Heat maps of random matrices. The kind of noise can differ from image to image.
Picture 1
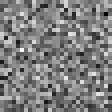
independent entries
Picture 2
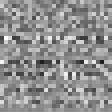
rows of uneven size
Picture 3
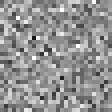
independent entries
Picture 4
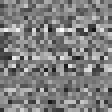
rows of uneven size
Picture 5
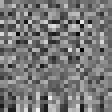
low rank plus noise
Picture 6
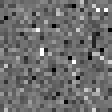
heavy tails
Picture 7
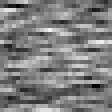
streaked along the rows
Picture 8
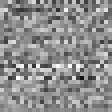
rows of uneven size
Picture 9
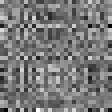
low rank plus noise
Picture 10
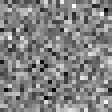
independent entries
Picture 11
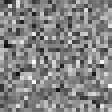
independent entries
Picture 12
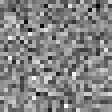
independent entries
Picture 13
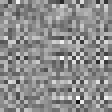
low rank plus noise
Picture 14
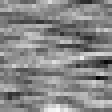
streaked along the rows
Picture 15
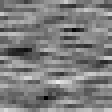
streaked along the rows
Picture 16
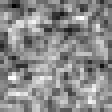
blotchy
